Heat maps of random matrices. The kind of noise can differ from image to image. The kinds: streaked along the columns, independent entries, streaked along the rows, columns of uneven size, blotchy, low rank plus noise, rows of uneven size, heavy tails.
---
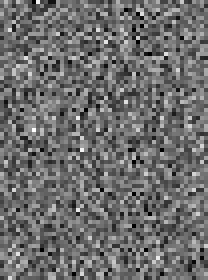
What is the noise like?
low rank plus noise
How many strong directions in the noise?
five to eight
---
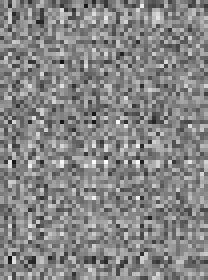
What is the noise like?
low rank plus noise
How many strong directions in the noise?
one
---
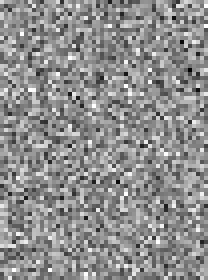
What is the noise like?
independent entries
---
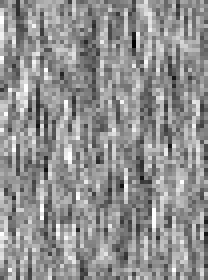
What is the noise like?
streaked along the columns
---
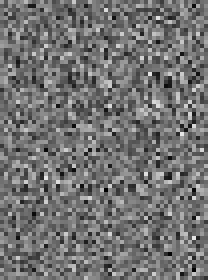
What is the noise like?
low rank plus noise
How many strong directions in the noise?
three or four
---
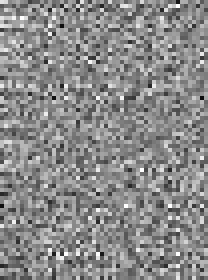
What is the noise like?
low rank plus noise
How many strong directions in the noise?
three or four
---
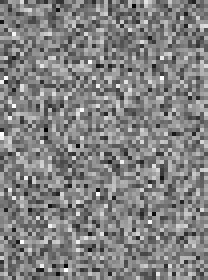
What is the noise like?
independent entries
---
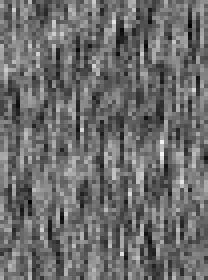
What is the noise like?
streaked along the columns
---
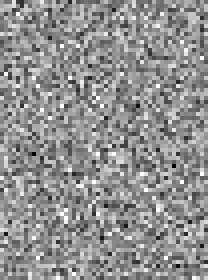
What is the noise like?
independent entries
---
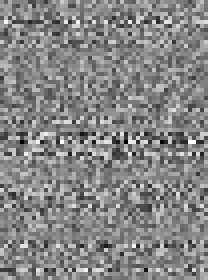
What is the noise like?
rows of uneven size
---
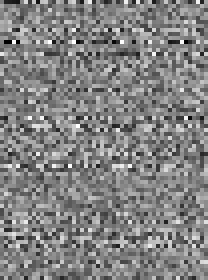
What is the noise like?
rows of uneven size
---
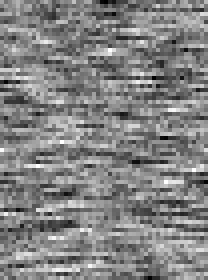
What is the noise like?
streaked along the rows
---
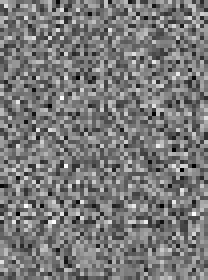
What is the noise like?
low rank plus noise
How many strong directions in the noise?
three or four
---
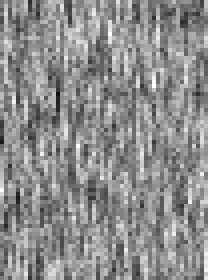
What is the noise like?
streaked along the columns
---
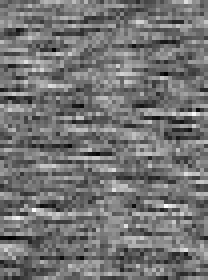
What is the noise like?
streaked along the rows
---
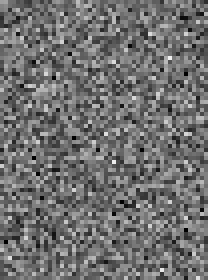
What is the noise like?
independent entries
